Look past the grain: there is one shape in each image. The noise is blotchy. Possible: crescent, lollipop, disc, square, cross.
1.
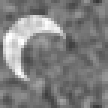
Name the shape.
crescent
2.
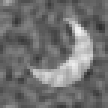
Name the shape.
crescent
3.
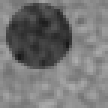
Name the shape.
disc
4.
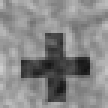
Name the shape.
cross
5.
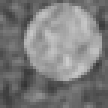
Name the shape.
disc
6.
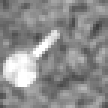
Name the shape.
lollipop
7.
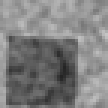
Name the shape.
square
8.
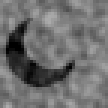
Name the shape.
crescent
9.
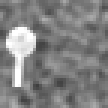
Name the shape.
lollipop
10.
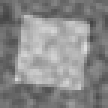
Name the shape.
square
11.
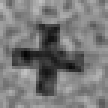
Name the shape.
cross
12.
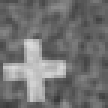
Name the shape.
cross
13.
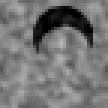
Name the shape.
crescent
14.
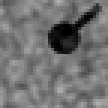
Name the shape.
lollipop
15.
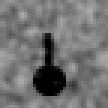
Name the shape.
lollipop
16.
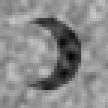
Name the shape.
crescent
